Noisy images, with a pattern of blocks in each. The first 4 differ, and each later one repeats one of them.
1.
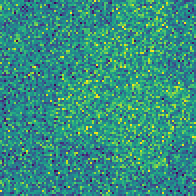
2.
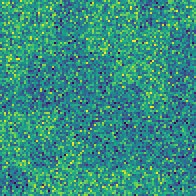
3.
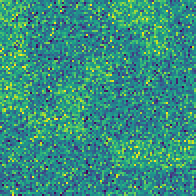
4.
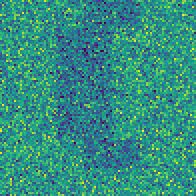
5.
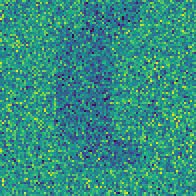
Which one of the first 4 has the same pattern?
4
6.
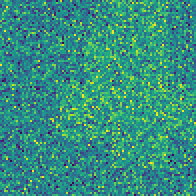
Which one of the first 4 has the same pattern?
1
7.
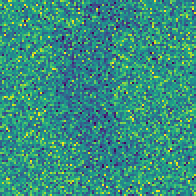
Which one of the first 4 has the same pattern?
4
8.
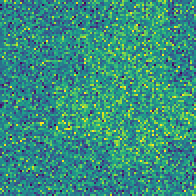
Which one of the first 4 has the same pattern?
1
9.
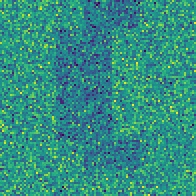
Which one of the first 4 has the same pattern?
4
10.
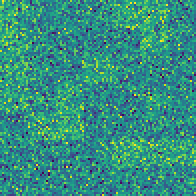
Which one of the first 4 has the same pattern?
3
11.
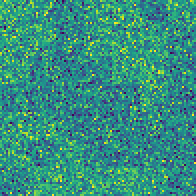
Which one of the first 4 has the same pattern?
2
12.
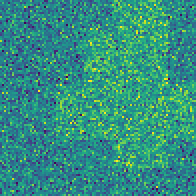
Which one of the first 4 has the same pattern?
1
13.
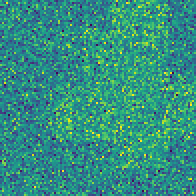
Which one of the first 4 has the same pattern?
1
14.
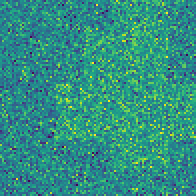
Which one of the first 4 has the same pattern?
1
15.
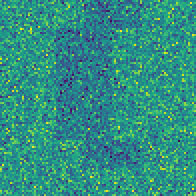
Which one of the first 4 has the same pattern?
4
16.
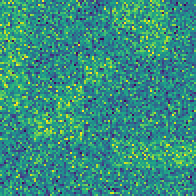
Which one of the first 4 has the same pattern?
3
